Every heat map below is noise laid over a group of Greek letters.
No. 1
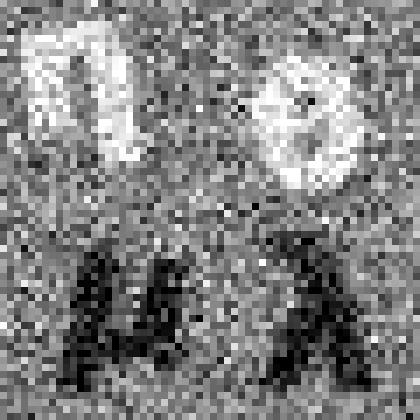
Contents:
top left: light eta; top right: light theta; bottom left: dark mu; bottom right: dark lambda
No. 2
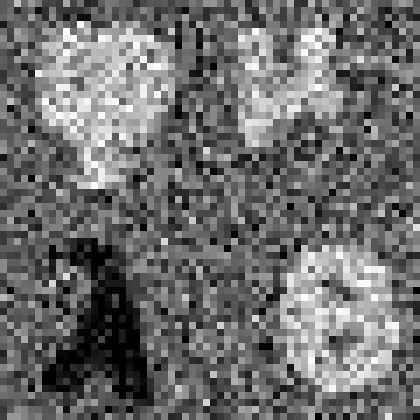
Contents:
top left: light phi; top right: light mu; bottom left: dark lambda; bottom right: light theta
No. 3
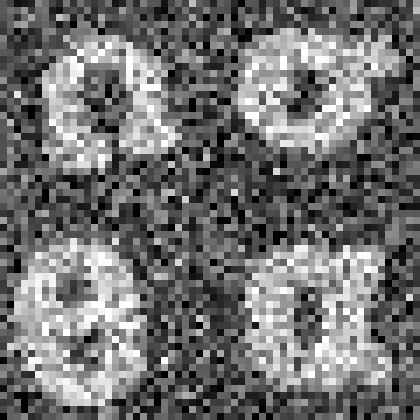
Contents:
top left: light omega; top right: light sigma; bottom left: light theta; bottom right: light alpha
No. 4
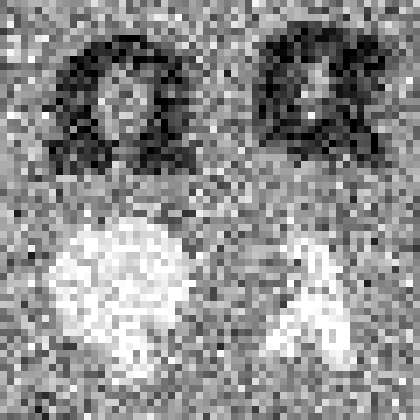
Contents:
top left: dark omega; top right: dark alpha; bottom left: light phi; bottom right: light lambda
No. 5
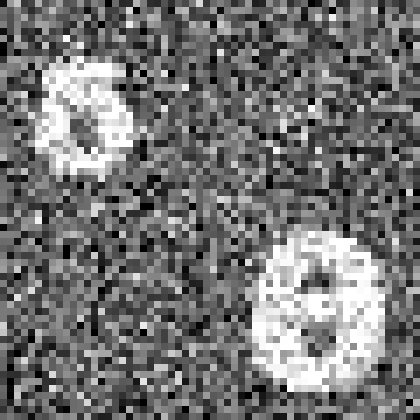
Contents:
top left: light delta; bottom right: light theta
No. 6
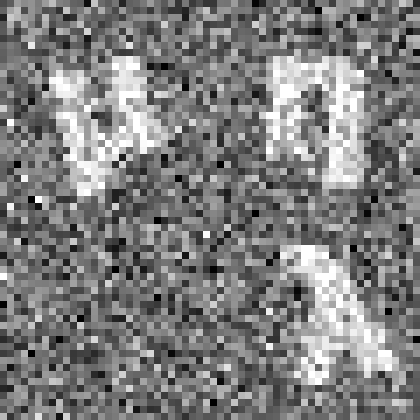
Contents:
top left: light mu; top right: light eta; bottom right: light lambda
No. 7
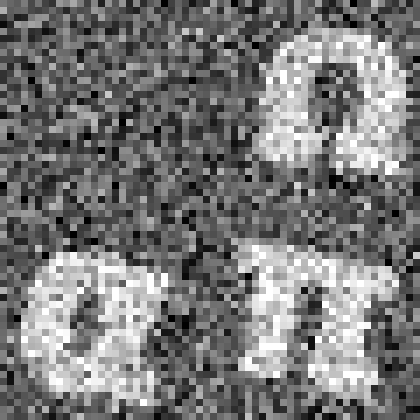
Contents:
top right: light omega; bottom left: light alpha; bottom right: light pi
